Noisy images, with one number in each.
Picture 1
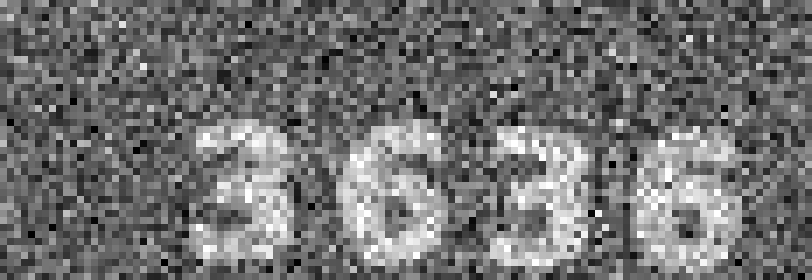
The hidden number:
3636
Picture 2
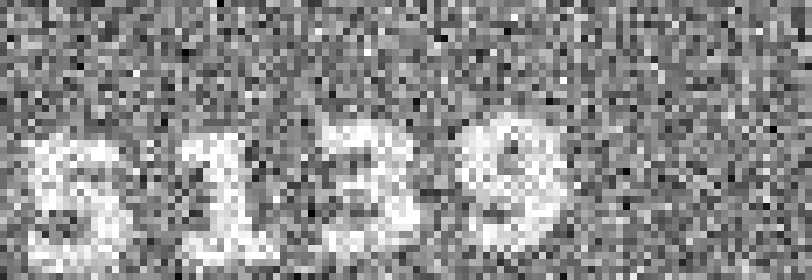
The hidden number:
5139
